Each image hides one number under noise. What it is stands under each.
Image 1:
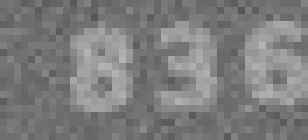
836
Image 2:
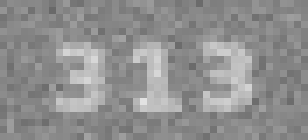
313
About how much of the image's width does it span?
two thirds
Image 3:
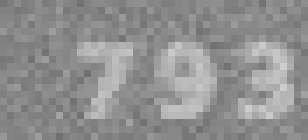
793
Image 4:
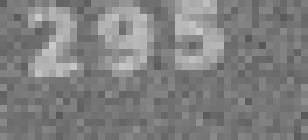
295
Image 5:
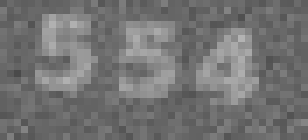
554
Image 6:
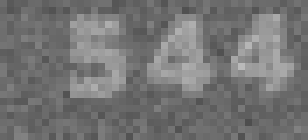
544
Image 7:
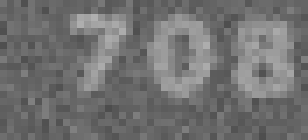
708
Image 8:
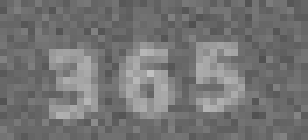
365
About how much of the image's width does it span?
two thirds
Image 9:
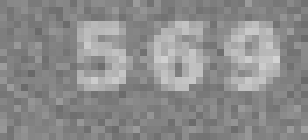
569
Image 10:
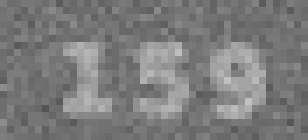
159
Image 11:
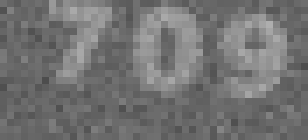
709
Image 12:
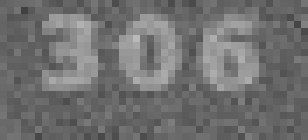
306
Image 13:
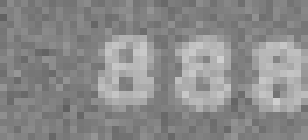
888
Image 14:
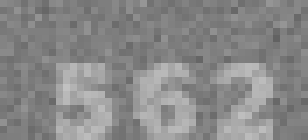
562
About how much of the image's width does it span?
two thirds
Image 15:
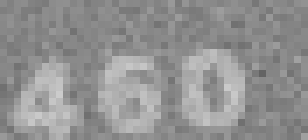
460
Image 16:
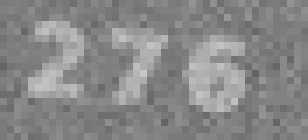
276
